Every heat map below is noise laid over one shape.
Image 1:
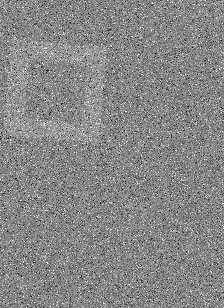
square frame
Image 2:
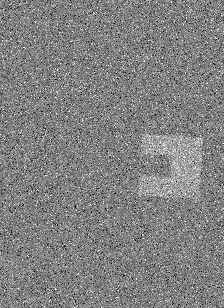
square with a notch
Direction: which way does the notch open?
left
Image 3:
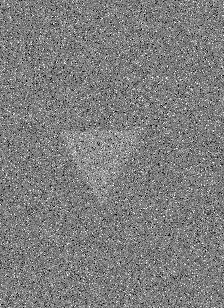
triangle
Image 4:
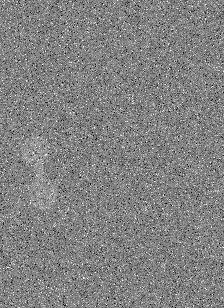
dumbbell
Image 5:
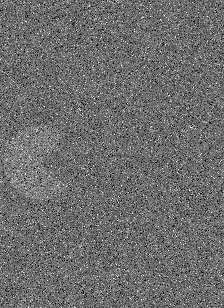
disc with a wedge cut out
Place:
middle left
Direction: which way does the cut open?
right
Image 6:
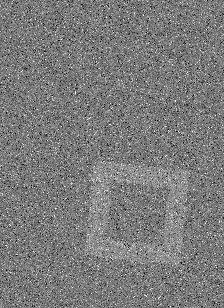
square frame
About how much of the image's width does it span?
half
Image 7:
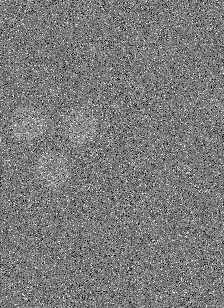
three dots
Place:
middle left
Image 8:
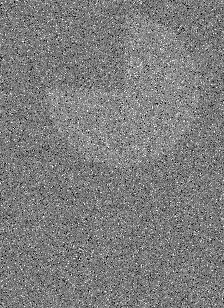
disc with a wedge cut out
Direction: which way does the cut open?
up and left
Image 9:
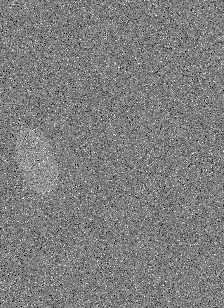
ellipse
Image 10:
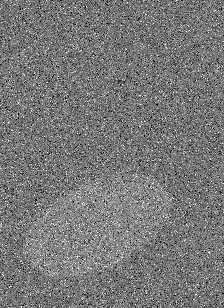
ellipse
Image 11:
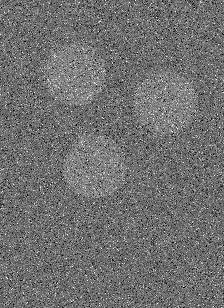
three dots
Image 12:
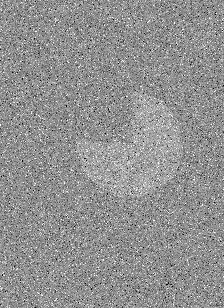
disc with a wedge cut out
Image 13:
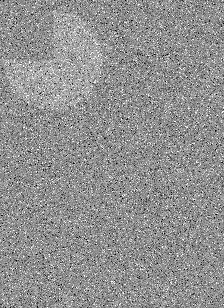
disc with a wedge cut out
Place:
top left
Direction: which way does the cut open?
up and left
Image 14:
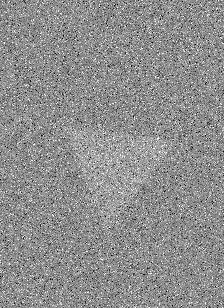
triangle
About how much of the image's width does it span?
half
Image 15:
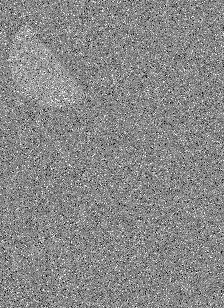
half disc
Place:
top left
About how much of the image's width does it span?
a third
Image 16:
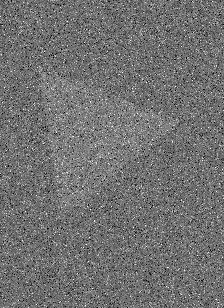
triangle
